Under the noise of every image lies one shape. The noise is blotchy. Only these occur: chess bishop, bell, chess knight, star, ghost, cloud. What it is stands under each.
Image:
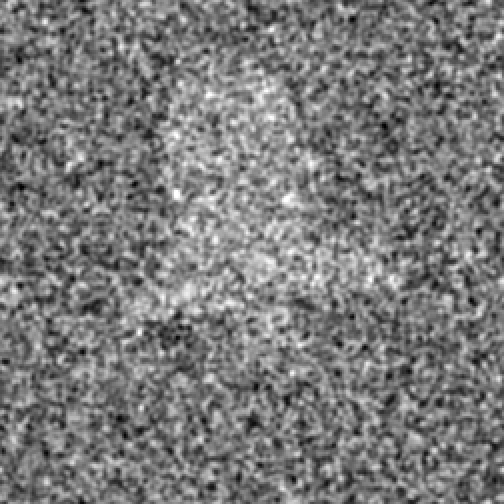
bell
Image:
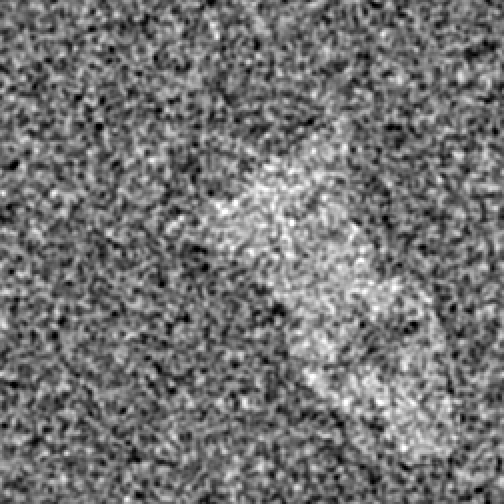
chess bishop
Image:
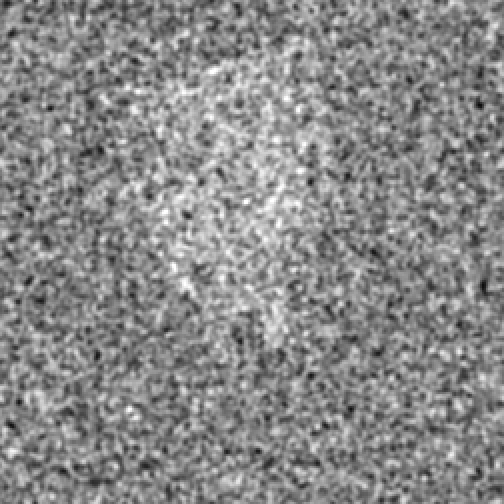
chess knight
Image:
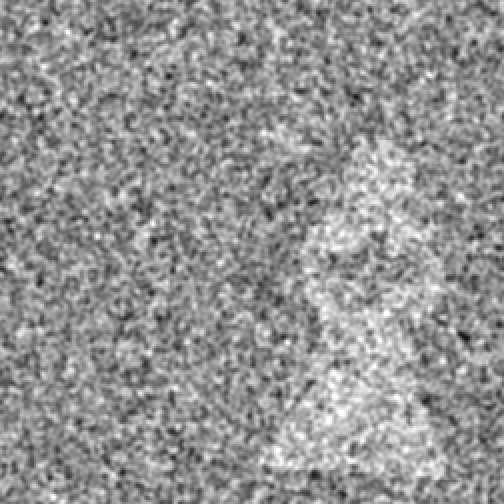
chess bishop
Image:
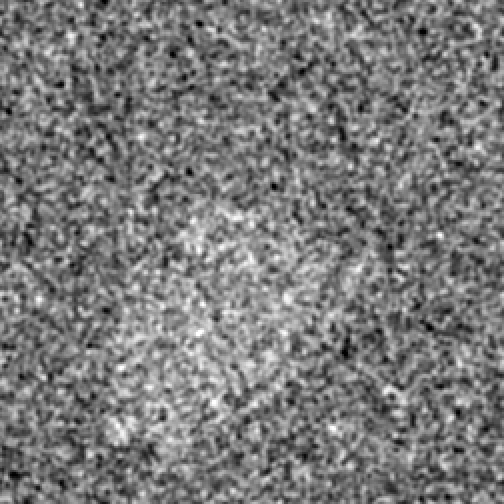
chess knight
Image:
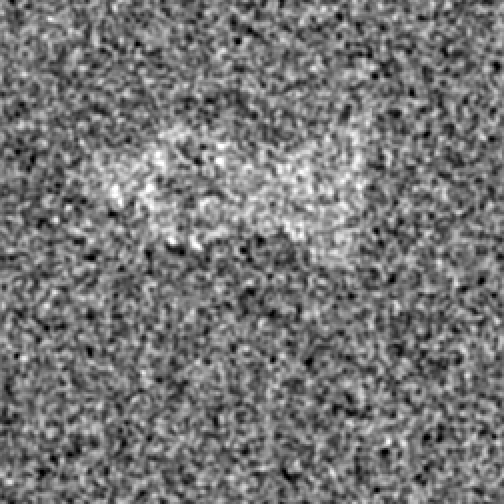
chess bishop
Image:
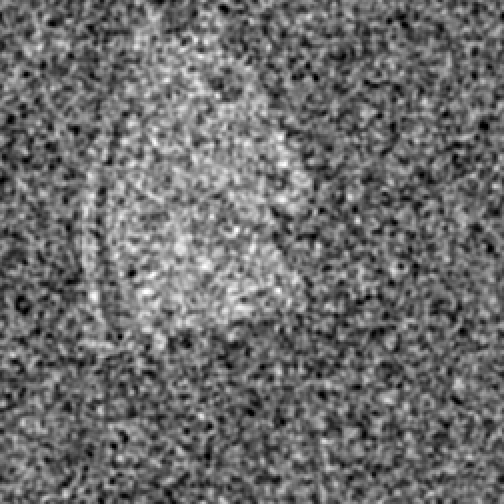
chess knight
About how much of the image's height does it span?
two thirds
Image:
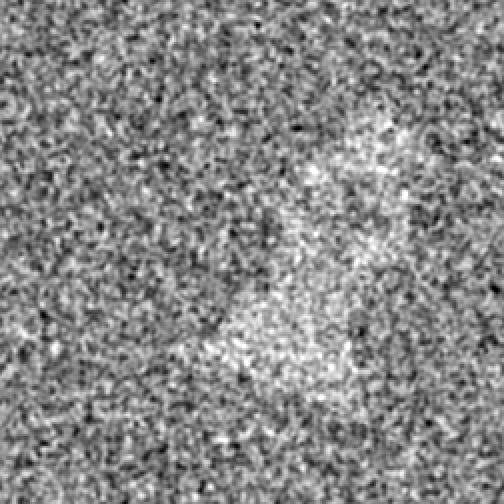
chess bishop
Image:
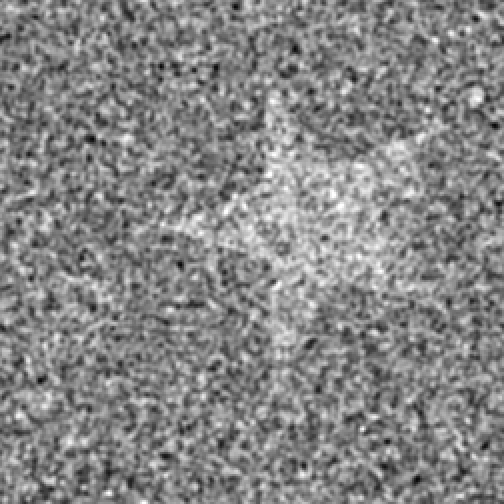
star
